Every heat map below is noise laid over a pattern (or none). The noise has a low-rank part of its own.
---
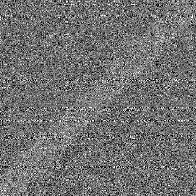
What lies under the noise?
a diagonal band
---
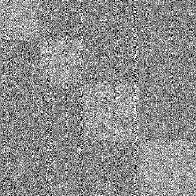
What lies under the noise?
blocks along the diagonal
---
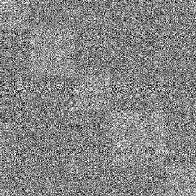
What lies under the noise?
blocks along the diagonal
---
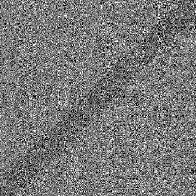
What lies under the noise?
a diagonal band
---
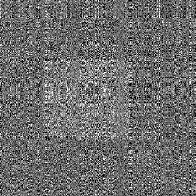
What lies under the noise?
one block
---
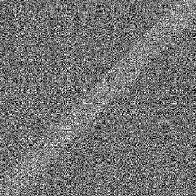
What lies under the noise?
a diagonal band
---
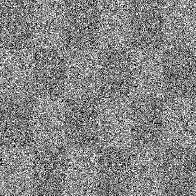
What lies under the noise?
a checkerboard
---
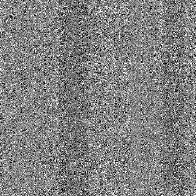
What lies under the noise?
bands of columns
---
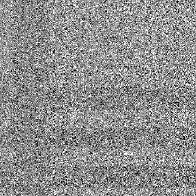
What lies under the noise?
bands of rows crossing bands of columns
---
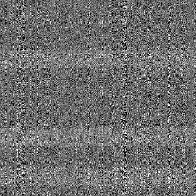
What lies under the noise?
bands of rows
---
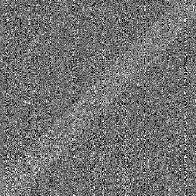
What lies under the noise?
a diagonal band
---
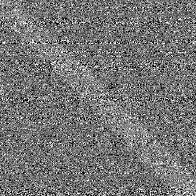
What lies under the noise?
a diagonal band
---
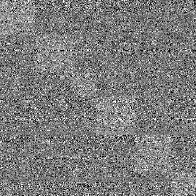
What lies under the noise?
blocks along the diagonal
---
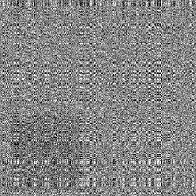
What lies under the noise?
one block
